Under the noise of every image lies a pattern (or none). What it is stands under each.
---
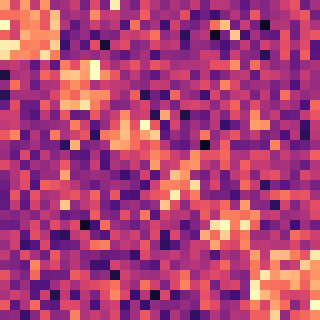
blocks along the diagonal
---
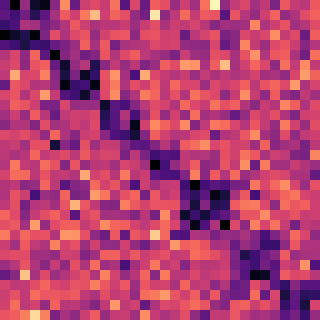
blocks along the diagonal
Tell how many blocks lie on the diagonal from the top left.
7
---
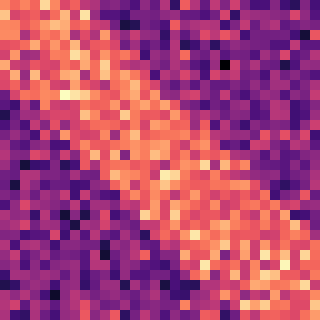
a diagonal band
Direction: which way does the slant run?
top left to bottom right
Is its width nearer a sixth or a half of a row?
a half
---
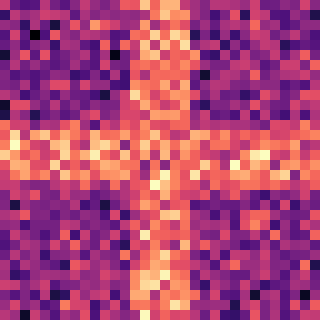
bands of rows crossing bands of columns
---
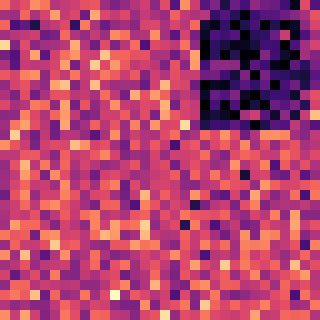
one block
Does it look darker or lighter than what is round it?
darker
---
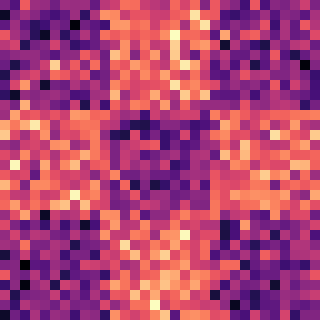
a checkerboard
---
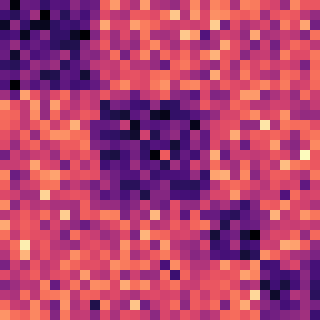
blocks along the diagonal
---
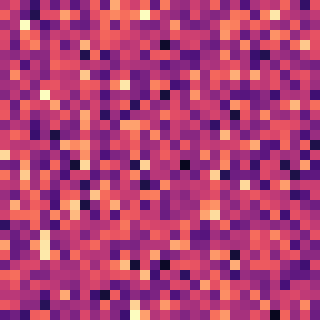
only noise
